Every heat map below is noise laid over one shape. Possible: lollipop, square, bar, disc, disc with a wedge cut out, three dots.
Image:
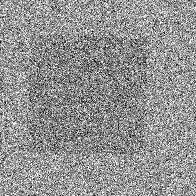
square
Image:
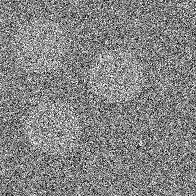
three dots
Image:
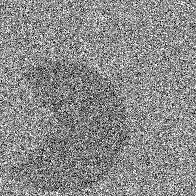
disc with a wedge cut out
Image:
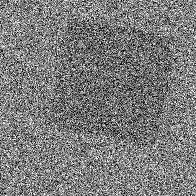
square
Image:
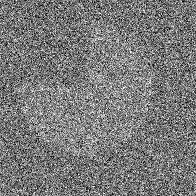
disc with a wedge cut out
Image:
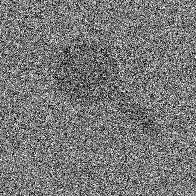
lollipop
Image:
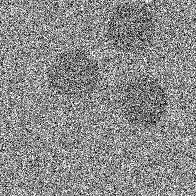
three dots
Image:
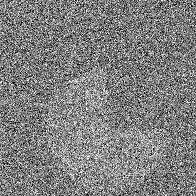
disc with a wedge cut out
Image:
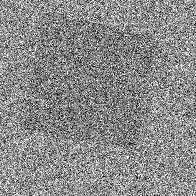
square
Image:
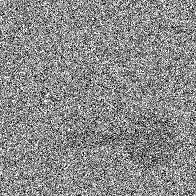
lollipop
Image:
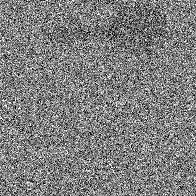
lollipop
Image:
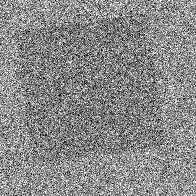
square
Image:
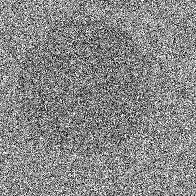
disc
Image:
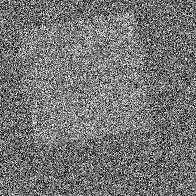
square
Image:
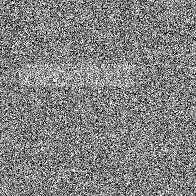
bar
